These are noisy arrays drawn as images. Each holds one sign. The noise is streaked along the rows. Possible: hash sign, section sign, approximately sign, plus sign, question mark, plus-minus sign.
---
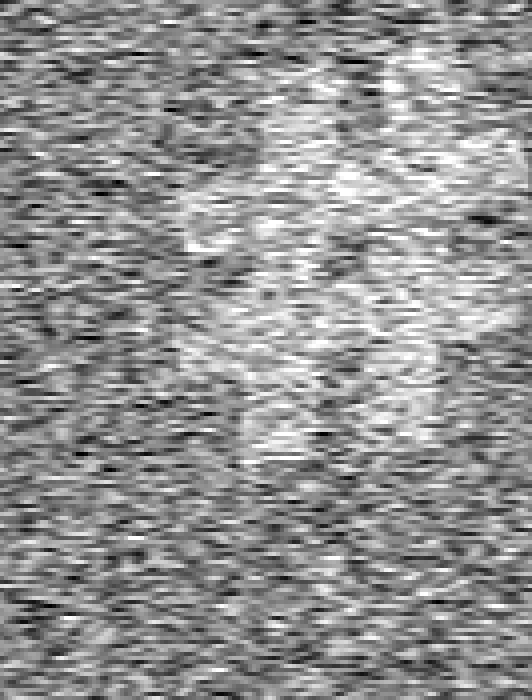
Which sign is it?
hash sign
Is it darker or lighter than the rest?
lighter
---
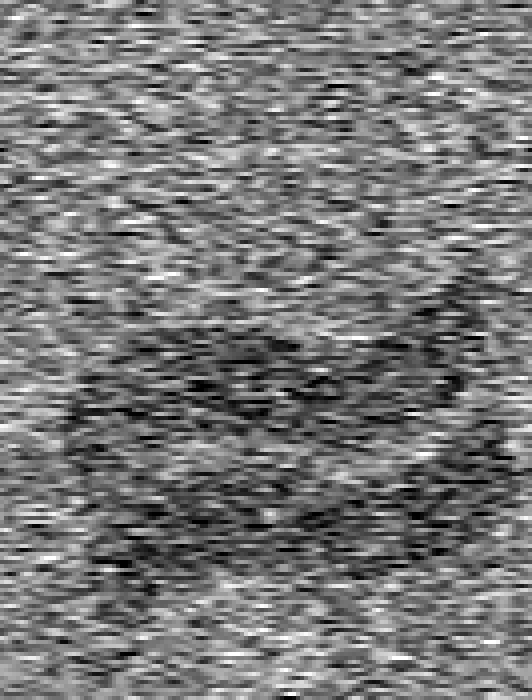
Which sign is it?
approximately sign
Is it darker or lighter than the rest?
darker
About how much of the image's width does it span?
nearly all
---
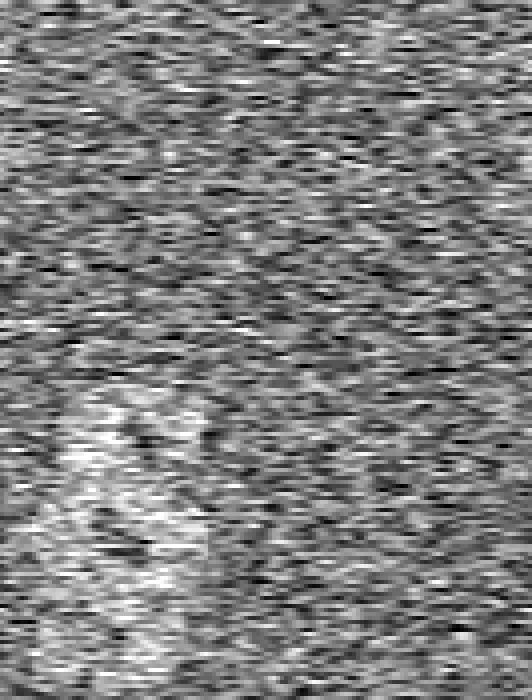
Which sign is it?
section sign
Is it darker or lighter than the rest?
lighter
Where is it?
bottom left
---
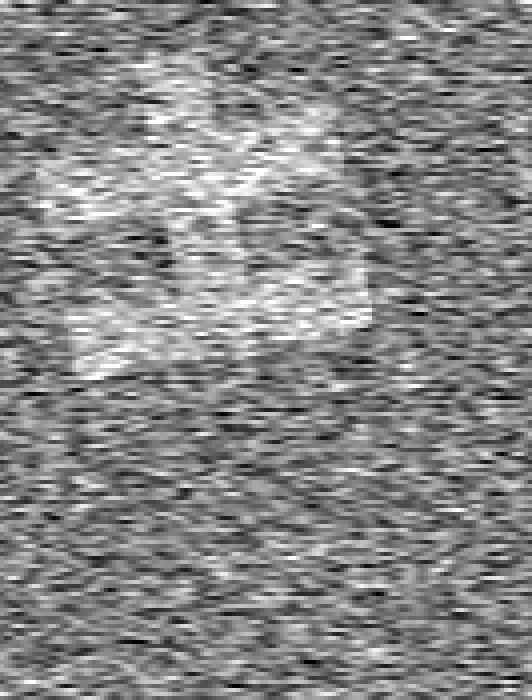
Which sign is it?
plus-minus sign
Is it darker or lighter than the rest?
lighter
